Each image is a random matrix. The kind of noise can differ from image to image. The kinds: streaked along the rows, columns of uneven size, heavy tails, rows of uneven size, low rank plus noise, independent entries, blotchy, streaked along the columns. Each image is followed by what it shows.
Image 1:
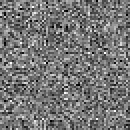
low rank plus noise
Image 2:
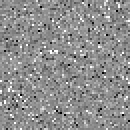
heavy tails
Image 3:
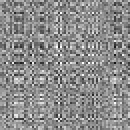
low rank plus noise
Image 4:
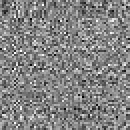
low rank plus noise
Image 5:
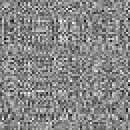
low rank plus noise
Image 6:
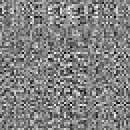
low rank plus noise
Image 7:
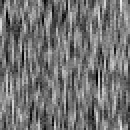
streaked along the columns
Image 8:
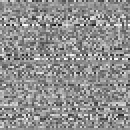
rows of uneven size
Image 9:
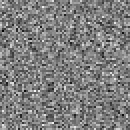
low rank plus noise
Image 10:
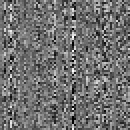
columns of uneven size
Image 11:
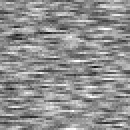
streaked along the rows
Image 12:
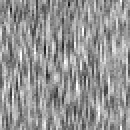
streaked along the columns
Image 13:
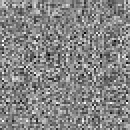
low rank plus noise
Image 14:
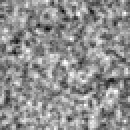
blotchy
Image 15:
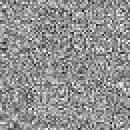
low rank plus noise
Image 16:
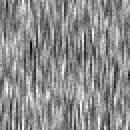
streaked along the columns
